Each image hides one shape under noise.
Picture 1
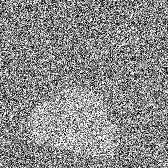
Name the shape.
cloud
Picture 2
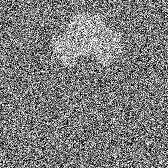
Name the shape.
car
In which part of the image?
top middle
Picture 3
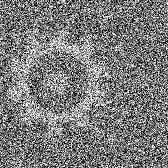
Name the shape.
gear
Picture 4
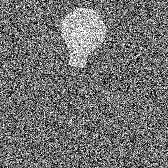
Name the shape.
light bulb
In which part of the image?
top middle
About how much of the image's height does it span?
a third
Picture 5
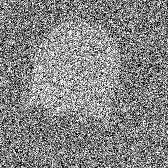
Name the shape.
ghost
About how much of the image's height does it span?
two thirds
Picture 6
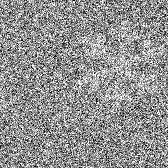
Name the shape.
snowflake
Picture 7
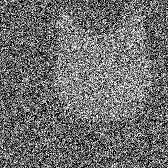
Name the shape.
cat's head
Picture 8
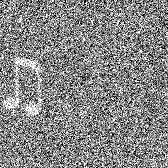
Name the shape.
pair of musical notes
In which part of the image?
middle left
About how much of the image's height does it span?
a third
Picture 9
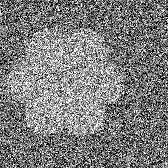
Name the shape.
flower
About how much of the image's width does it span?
two thirds
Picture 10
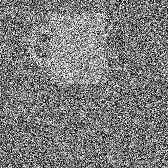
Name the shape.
cup
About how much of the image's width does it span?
half
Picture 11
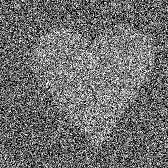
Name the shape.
heart
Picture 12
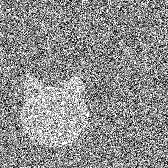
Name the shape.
cat's head
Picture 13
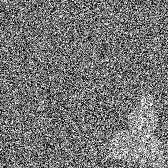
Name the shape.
chess pawn
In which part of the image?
bottom right
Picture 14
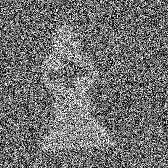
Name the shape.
chess bishop
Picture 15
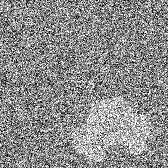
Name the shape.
car
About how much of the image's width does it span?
half
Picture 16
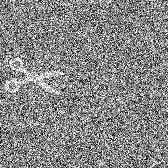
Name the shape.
pair of scissors
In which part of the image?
middle left
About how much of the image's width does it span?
a third
